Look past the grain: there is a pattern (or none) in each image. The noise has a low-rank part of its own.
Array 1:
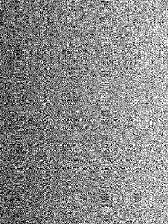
a smooth slope
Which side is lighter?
right
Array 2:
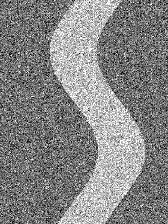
a wavy band
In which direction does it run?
top to bottom
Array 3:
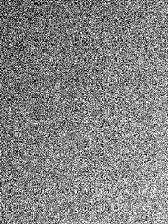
a smooth slope
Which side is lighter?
bottom right
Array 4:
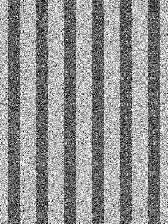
vertical stripes
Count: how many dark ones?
6
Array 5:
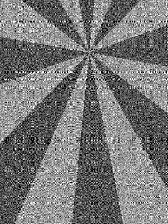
spokes from one point
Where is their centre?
top middle
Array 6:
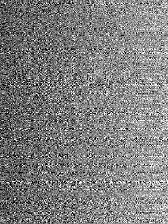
a smooth slope
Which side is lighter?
right
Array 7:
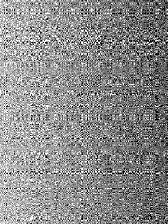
a smooth slope
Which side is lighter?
left
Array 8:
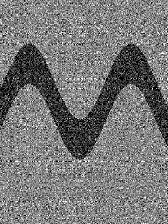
a wavy band
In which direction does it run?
left to right
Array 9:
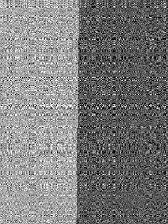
a sharp edge
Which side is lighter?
left
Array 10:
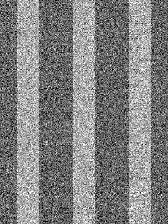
vertical stripes
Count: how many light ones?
3
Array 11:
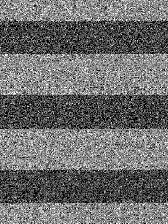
horizontal stripes
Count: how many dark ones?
3
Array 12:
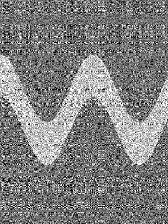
a wavy band
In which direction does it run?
left to right
